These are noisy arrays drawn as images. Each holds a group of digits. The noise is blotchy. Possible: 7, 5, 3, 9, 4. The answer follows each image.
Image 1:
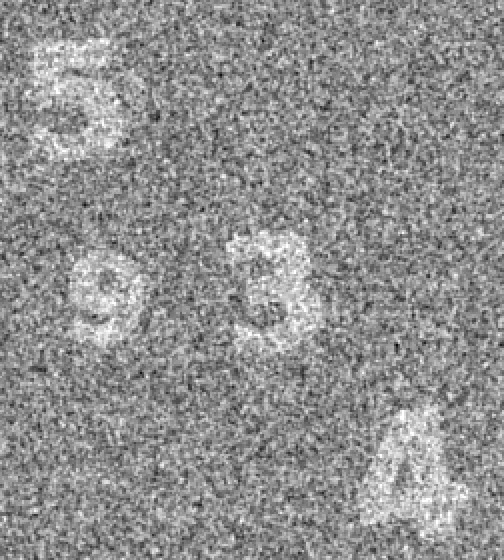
top left: 5; middle left: 9; centre: 3; bottom right: 4
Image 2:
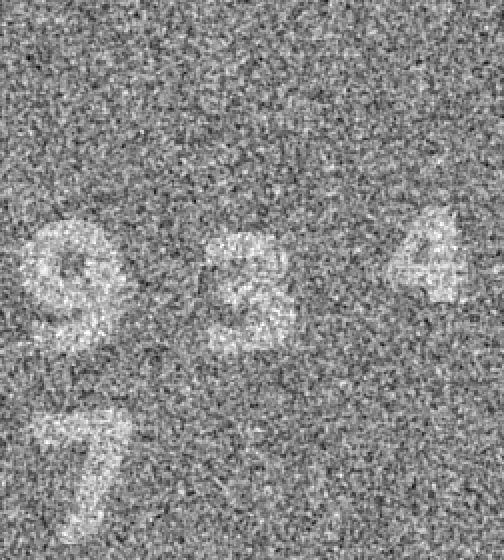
middle left: 9; centre: 3; middle right: 4; bottom left: 7
